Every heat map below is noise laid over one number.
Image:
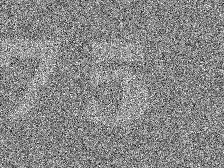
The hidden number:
75
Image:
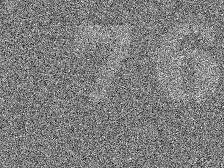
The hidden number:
76
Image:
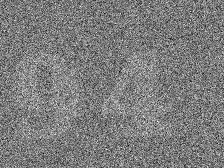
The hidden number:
94
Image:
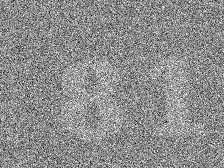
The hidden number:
81
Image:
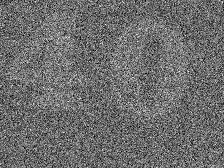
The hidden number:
40
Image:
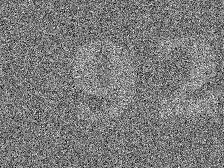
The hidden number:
92
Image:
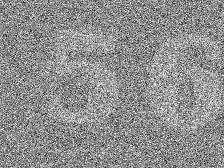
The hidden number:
56
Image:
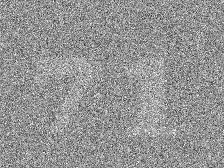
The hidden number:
71
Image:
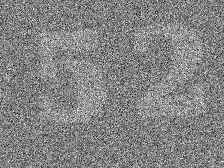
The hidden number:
52
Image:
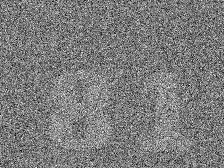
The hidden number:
81
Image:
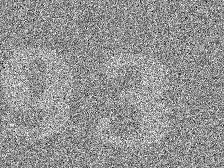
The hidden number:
93
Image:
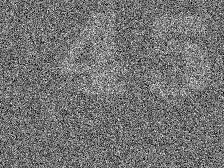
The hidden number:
45
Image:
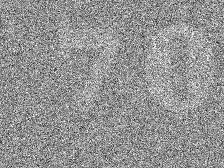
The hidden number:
70
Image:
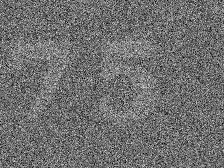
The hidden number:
75
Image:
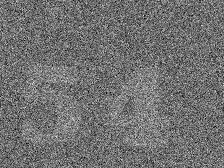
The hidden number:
54
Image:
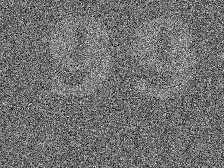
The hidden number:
99
